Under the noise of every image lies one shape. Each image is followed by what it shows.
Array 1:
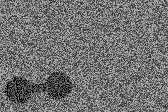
dumbbell
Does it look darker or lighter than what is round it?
darker
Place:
bottom left
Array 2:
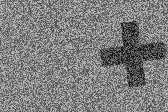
cross
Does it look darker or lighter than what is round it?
darker
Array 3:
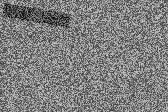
bar
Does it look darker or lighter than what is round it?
darker
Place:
top left
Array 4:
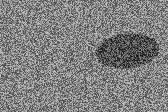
ellipse
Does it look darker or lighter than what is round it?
darker
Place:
middle right
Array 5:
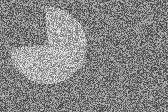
disc with a wedge cut out
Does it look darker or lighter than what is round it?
lighter
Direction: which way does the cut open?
up and left
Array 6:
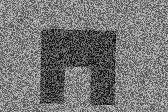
square with a notch
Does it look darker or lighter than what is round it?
darker
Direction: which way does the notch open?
down
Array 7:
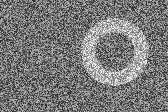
ring
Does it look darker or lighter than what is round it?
lighter
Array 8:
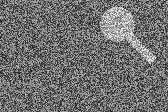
lollipop
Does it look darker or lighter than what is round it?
lighter
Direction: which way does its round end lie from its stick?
up and left
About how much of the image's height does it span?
half
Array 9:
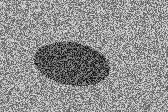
ellipse
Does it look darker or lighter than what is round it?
darker
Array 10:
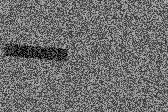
bar
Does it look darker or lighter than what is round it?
darker
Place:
middle left
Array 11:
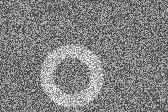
ring
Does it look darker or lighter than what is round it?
lighter
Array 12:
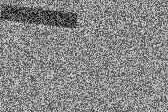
bar
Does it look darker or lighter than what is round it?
darker
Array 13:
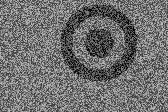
bullseye
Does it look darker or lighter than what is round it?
darker
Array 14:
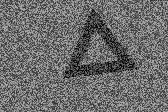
triangle frame
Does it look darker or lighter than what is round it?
darker
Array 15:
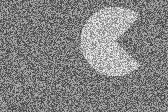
disc with a wedge cut out
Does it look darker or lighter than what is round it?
lighter
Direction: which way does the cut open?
right
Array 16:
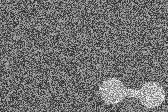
dumbbell
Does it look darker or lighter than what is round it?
lighter
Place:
bottom right
